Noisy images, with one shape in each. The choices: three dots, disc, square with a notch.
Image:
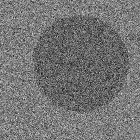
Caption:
dark disc
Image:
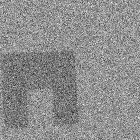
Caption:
dark square with a notch
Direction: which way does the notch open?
down
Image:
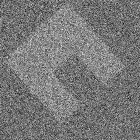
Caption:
light square with a notch
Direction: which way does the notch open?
down and right
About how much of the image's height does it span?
nearly all
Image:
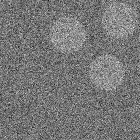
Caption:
light three dots
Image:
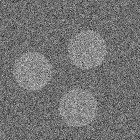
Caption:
light three dots
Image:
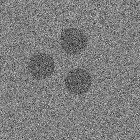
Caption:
dark three dots
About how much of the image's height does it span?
half
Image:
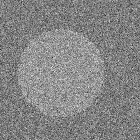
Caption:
light disc
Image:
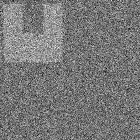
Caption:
light square with a notch, top left
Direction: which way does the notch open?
up
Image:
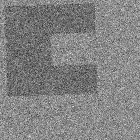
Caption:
dark square with a notch
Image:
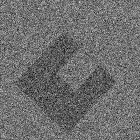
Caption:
dark square with a notch
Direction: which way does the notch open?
up and right
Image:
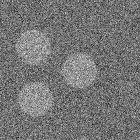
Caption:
light three dots
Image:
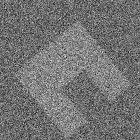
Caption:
light square with a notch
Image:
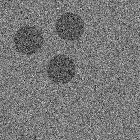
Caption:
dark three dots
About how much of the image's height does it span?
half
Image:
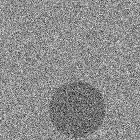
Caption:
dark disc, bottom middle
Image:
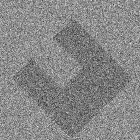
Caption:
dark square with a notch
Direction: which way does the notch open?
up and left
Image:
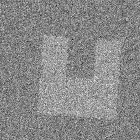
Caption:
light square with a notch
